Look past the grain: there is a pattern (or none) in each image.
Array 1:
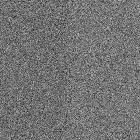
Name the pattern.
a sharp edge
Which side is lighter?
right
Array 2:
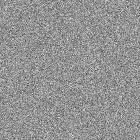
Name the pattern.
only noise
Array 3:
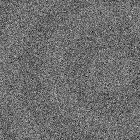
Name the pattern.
rings round one point
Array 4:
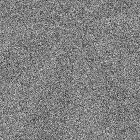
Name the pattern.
spokes from one point
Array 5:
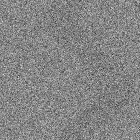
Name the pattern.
a wavy band
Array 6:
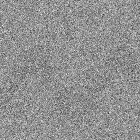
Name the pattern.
a wavy band
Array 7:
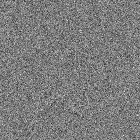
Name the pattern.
only noise
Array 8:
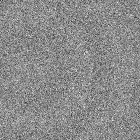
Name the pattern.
rings round one point
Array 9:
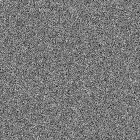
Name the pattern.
only noise
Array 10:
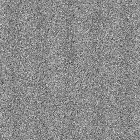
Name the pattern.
vertical stripes
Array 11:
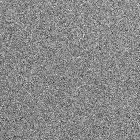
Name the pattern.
a smooth slope
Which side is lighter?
top right
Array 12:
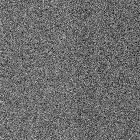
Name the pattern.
a sharp edge
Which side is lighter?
left
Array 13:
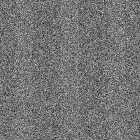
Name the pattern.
vertical stripes
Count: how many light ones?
3
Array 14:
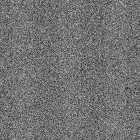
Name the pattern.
vertical stripes
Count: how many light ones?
3
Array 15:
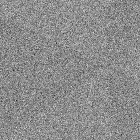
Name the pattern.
spokes from one point
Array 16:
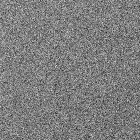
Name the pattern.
a smooth slope
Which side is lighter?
top left
